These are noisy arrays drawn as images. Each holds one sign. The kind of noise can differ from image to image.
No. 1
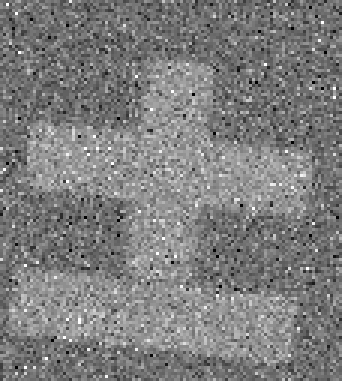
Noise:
heavy tails
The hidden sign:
plus-minus sign
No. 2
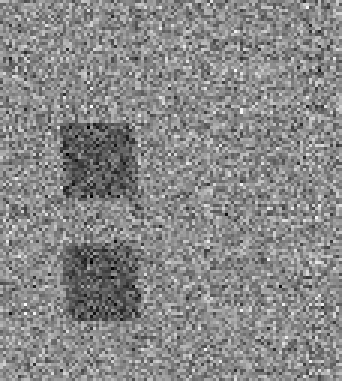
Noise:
low rank plus noise
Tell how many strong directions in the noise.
five to eight
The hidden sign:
colon
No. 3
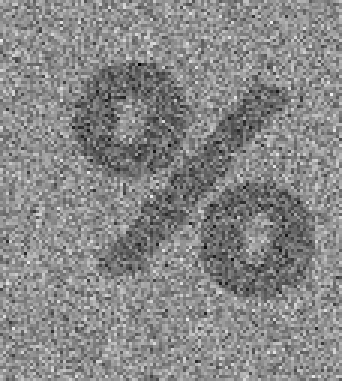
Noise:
independent entries
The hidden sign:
percent sign
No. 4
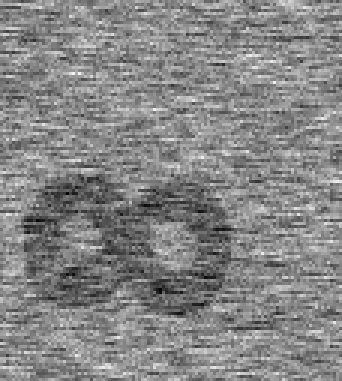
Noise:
streaked along the rows
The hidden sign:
infinity sign
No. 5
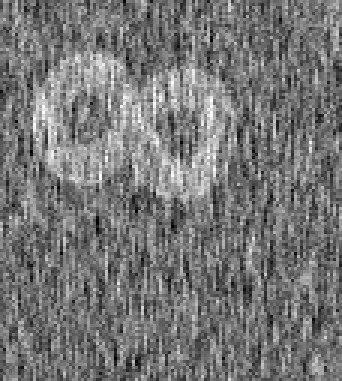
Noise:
streaked along the columns
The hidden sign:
infinity sign
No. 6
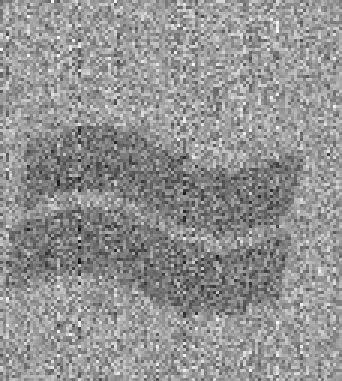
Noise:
columns of uneven size
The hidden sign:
approximately sign
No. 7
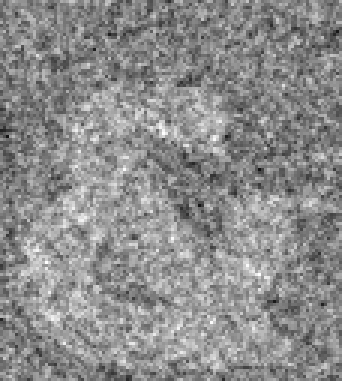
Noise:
blotchy
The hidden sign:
ampersand
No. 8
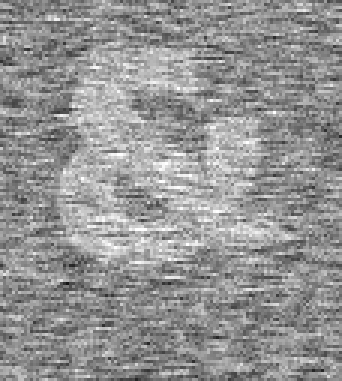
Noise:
streaked along the rows
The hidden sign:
ampersand
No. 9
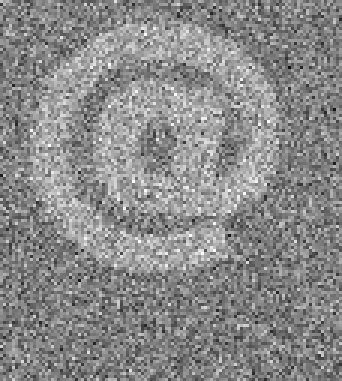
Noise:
independent entries
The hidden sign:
at sign
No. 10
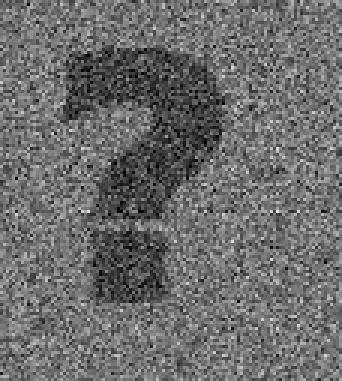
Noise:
low rank plus noise
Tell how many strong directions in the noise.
one
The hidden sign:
question mark
